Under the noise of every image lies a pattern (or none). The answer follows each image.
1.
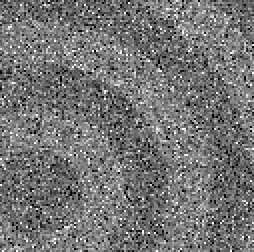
rings round one point
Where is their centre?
bottom left
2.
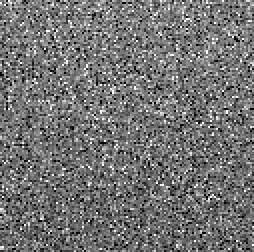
a smooth slope
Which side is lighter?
top
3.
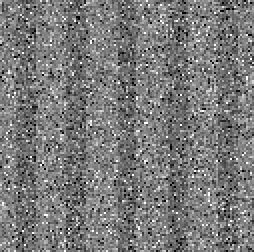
vertical stripes
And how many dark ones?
5
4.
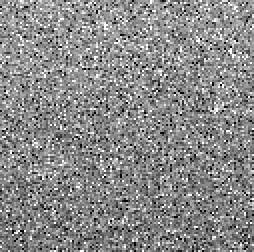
a smooth slope
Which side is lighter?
top
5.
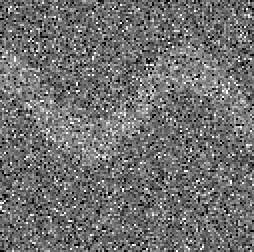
a wavy band
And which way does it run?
left to right
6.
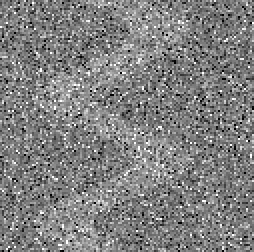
a wavy band
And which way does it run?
top to bottom
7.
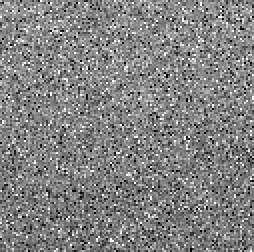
a smooth slope
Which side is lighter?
top
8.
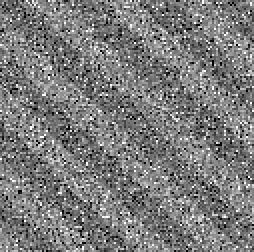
diagonal stripes
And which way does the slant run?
top left to bottom right
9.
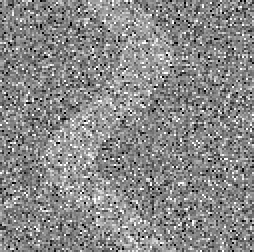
a wavy band
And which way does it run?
top to bottom
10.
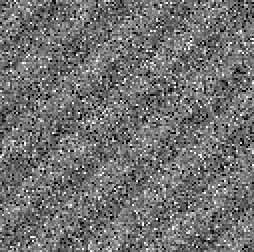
diagonal stripes
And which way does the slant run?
bottom left to top right
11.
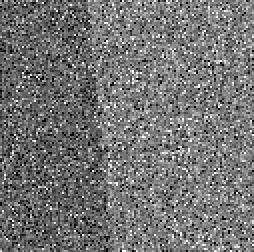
a sharp edge
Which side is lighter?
right
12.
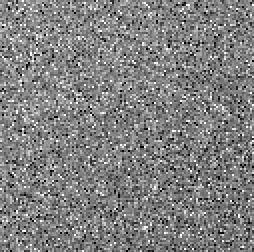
a smooth slope
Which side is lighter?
top left
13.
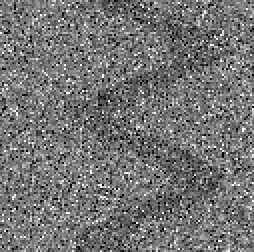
a wavy band
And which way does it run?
top to bottom
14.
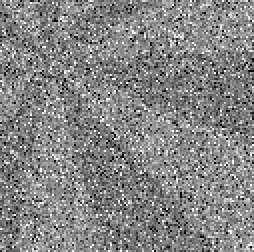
spokes from one point
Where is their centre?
top left
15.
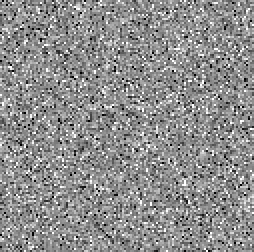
only noise
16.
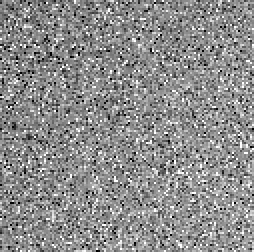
a smooth slope
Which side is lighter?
bottom right
